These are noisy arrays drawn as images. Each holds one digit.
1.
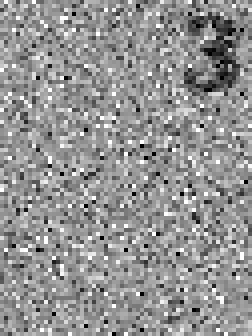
dark 3, top right
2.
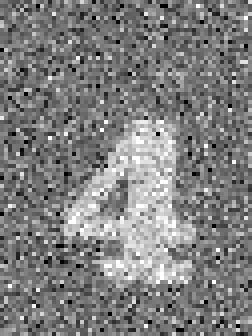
light 4
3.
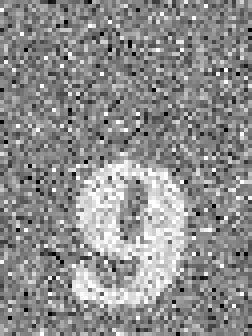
light 9
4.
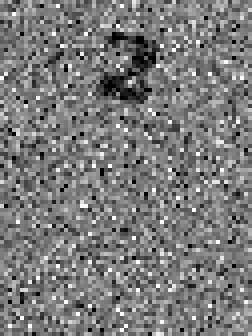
dark 2, top middle
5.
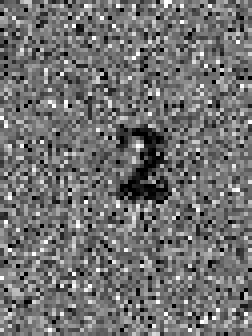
dark 2, centre
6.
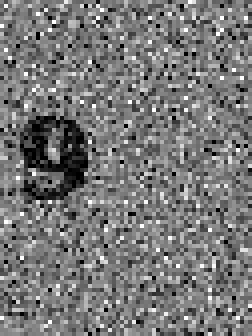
dark 9, middle left
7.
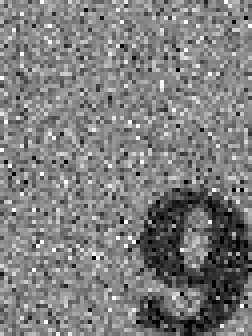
dark 9, bottom right
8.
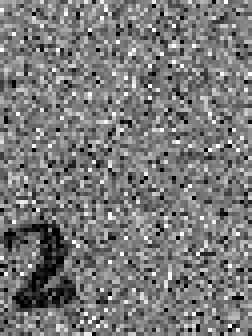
dark 2, bottom left
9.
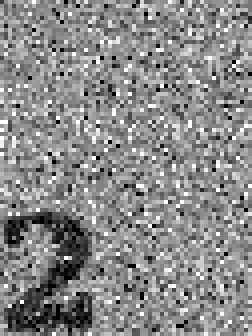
dark 2, bottom left
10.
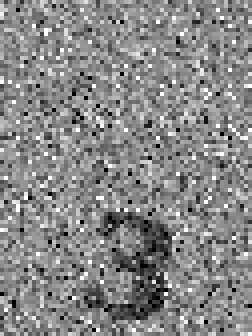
dark 3, bottom middle
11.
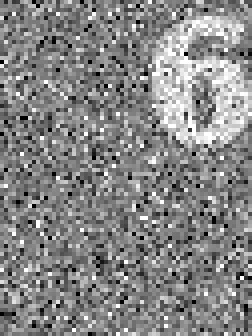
light 6, top right
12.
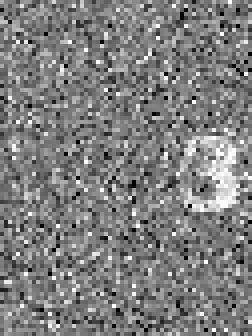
light 3, middle right
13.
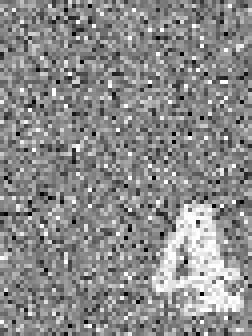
light 4, bottom right
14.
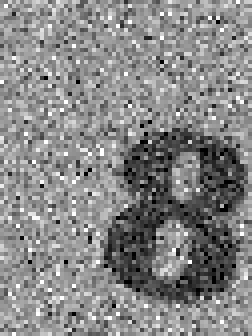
dark 8
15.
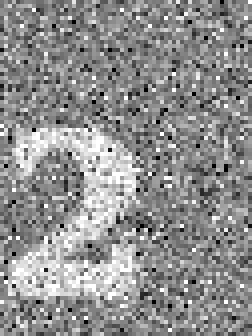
light 2
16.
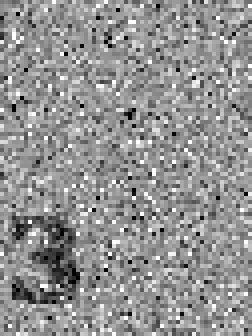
dark 3, bottom left
